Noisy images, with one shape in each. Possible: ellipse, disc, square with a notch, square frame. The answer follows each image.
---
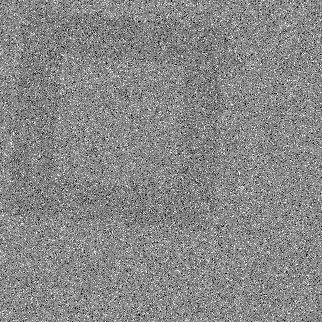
square frame
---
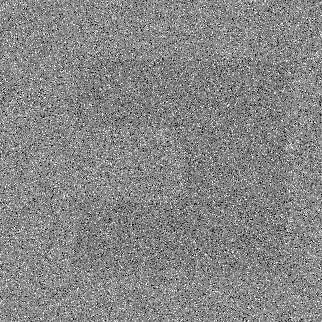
square with a notch
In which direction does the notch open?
left
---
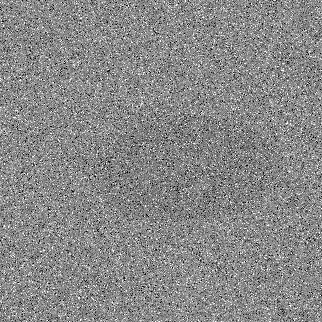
ellipse
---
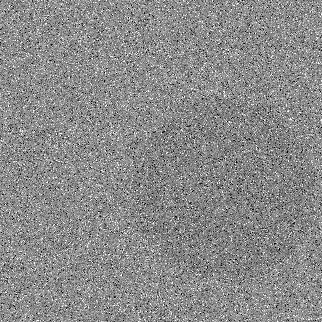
disc
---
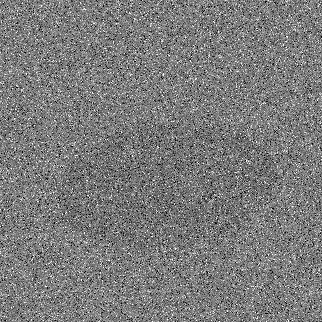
ellipse
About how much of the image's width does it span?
two thirds
